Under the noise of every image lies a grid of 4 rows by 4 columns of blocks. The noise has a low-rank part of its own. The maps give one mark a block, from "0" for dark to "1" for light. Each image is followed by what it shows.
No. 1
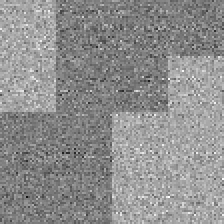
1 0 0 0
1 0 0 1
0 0 1 1
0 0 1 1
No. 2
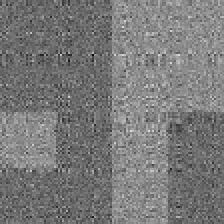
0 0 1 1
0 0 1 1
1 0 1 0
0 0 1 0
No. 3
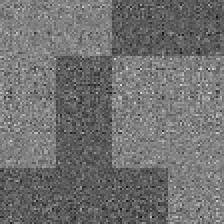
1 1 0 0
1 0 1 1
1 0 1 1
0 0 0 1
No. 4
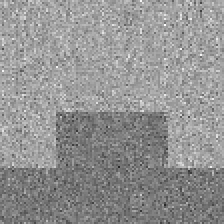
1 1 1 1
1 1 1 1
1 0 0 1
0 0 0 0
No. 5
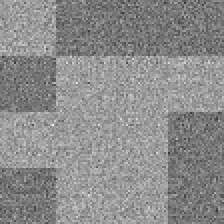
1 0 0 0
0 1 1 1
1 1 1 0
0 1 1 0
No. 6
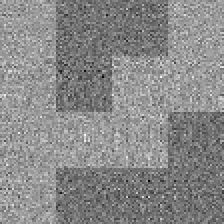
1 0 0 1
1 0 1 1
1 1 1 0
1 0 0 0
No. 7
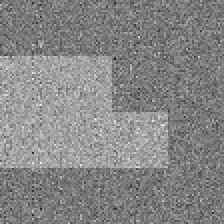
0 0 0 0
1 1 0 0
1 1 1 0
0 0 0 0
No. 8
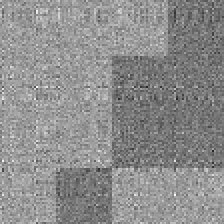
1 1 1 0
1 1 0 0
1 1 0 0
1 0 1 1
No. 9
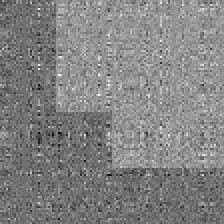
0 1 1 1
0 1 1 1
0 0 1 1
0 0 0 0
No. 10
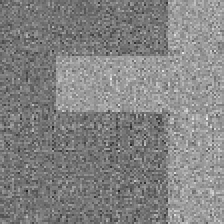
0 0 0 1
0 1 1 1
0 0 0 1
0 0 0 1
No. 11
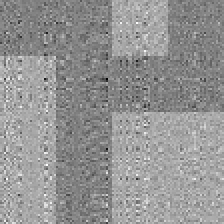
0 0 1 0
1 0 0 0
1 0 1 1
1 0 1 1
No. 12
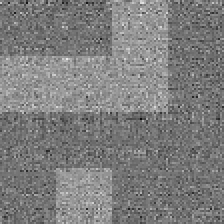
0 0 1 0
1 1 1 0
0 0 0 0
0 1 0 0
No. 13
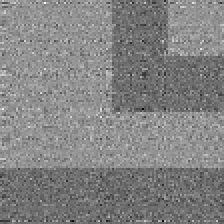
1 1 0 1
1 1 0 0
1 1 1 1
0 0 0 0
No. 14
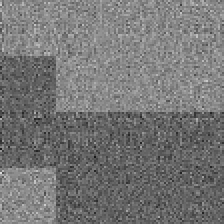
1 1 1 1
0 1 1 1
0 0 0 0
1 0 0 0
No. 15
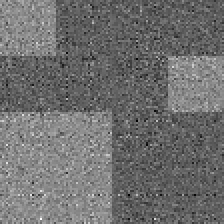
1 0 0 0
0 0 0 1
1 1 0 0
1 1 0 0
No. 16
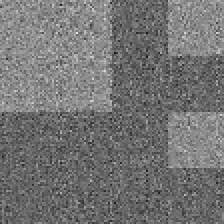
1 1 0 1
1 1 0 0
0 0 0 1
0 0 0 0
